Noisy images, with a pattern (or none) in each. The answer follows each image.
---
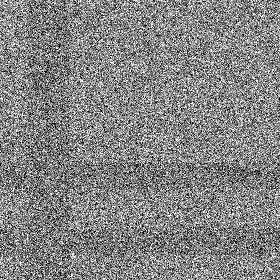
bands of rows crossing bands of columns
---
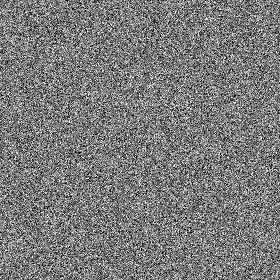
only noise
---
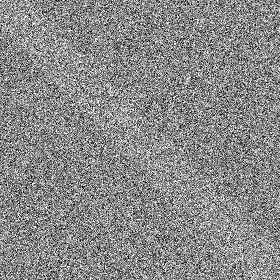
a diagonal band
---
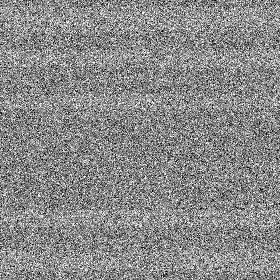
bands of rows
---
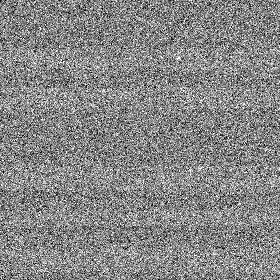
bands of rows
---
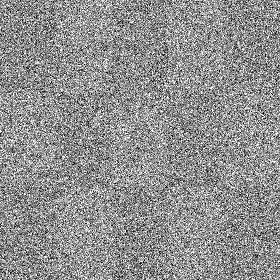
a checkerboard
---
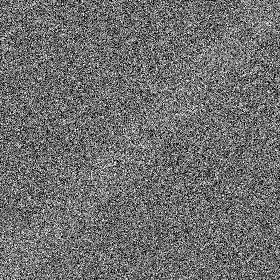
a diagonal band
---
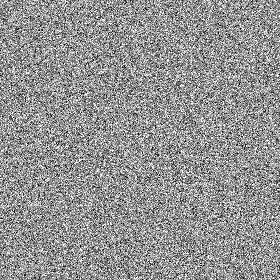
only noise
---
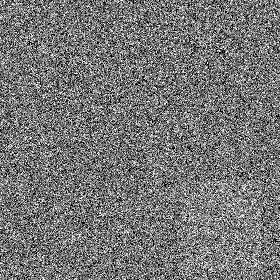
one block
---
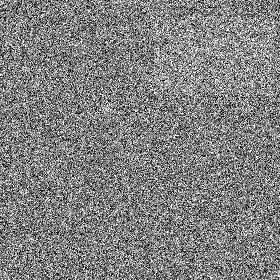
one block
